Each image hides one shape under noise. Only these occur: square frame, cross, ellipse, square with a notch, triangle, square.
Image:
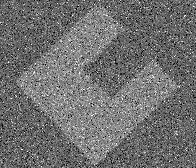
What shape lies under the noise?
square with a notch
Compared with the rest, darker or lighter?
lighter
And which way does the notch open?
up and right
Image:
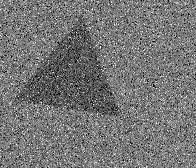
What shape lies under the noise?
triangle
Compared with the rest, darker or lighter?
darker
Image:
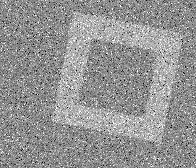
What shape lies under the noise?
square frame
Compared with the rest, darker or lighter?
lighter
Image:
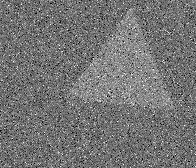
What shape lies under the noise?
triangle
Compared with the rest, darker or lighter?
lighter
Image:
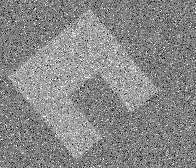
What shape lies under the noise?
square with a notch
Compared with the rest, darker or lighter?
lighter
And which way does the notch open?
down and right
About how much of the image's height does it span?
nearly all
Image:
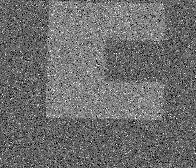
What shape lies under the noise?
square with a notch
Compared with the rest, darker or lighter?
lighter
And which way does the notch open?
right
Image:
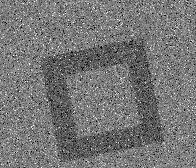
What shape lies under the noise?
square frame
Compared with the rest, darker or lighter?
darker
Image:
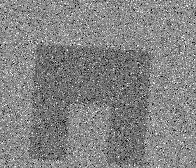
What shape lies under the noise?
square with a notch
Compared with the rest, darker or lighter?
darker
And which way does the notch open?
down
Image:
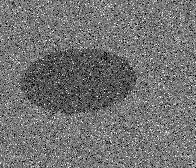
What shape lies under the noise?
ellipse
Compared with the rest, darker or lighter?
darker
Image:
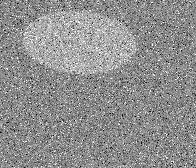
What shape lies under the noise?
ellipse
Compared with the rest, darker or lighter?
lighter
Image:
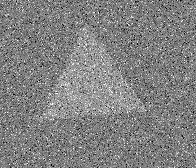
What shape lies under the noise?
triangle
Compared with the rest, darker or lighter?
lighter
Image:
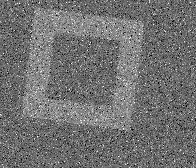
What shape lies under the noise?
square frame
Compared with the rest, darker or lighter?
lighter
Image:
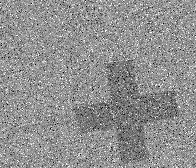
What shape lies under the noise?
cross
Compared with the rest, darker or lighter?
darker
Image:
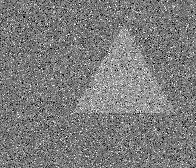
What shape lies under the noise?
triangle
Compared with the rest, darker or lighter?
lighter
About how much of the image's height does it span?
half
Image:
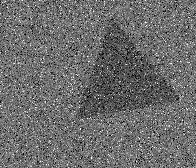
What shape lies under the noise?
triangle
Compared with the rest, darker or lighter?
darker
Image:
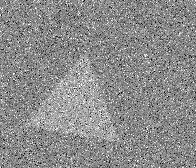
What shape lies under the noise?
triangle
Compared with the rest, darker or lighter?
lighter
